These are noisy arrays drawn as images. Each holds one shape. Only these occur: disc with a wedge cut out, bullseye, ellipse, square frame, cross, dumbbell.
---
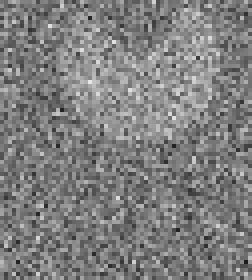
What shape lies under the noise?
disc with a wedge cut out
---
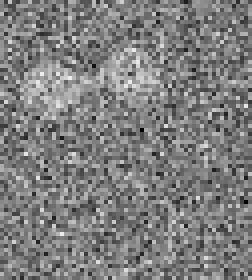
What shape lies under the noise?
dumbbell
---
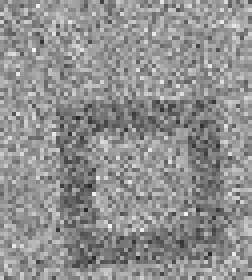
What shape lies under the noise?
square frame
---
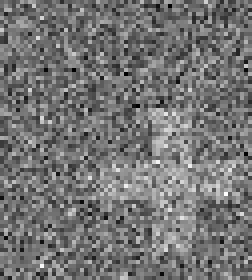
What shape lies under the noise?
cross
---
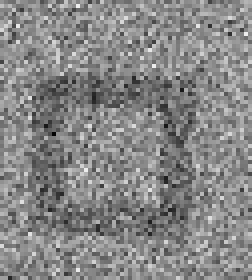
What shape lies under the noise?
square frame
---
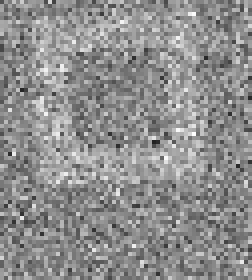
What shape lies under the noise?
square frame
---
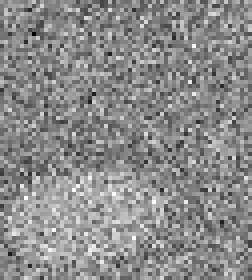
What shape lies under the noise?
ellipse
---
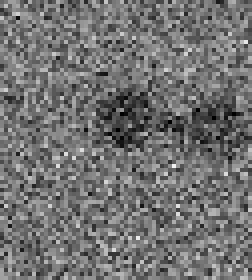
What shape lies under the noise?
dumbbell
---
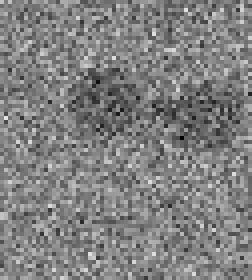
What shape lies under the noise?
dumbbell
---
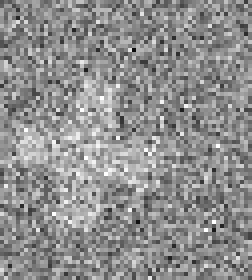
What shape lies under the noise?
cross
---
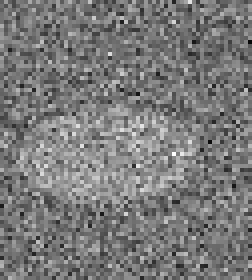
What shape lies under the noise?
ellipse
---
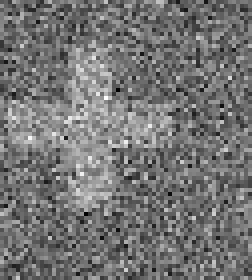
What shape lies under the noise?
cross
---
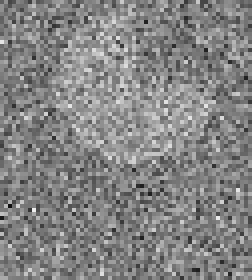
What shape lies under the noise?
disc with a wedge cut out
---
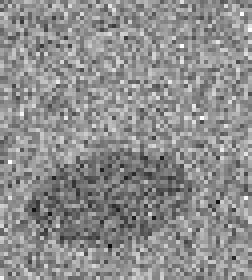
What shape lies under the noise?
ellipse
